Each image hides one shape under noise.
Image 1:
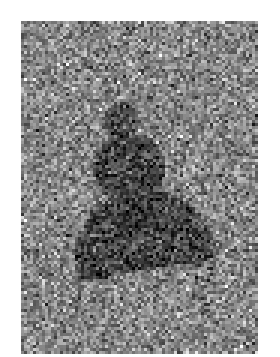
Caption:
dark chess pawn
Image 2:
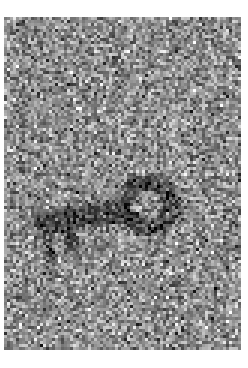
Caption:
dark key
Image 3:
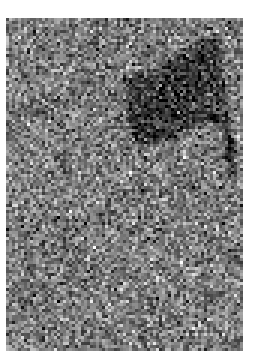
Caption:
dark flag
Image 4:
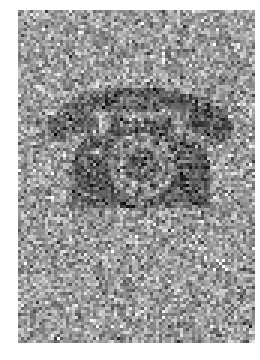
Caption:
dark telephone
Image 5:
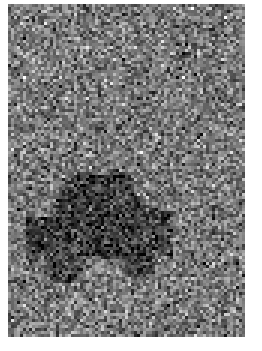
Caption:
dark car
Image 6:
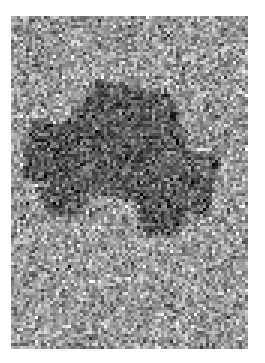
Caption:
dark car
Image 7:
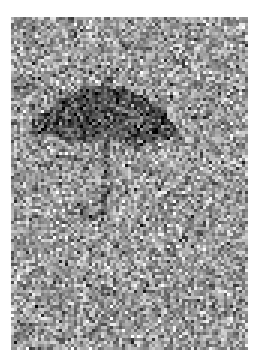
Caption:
dark umbrella
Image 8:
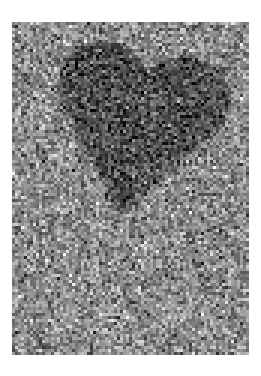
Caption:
dark heart
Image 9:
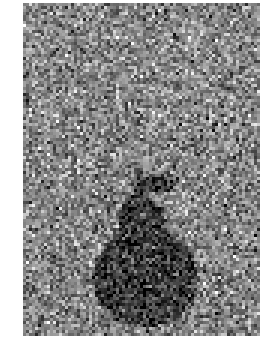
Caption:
dark pear
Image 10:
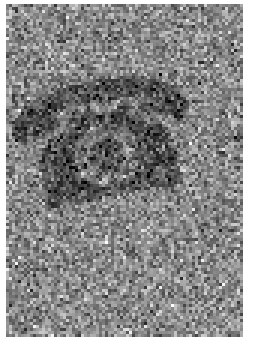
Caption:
dark telephone
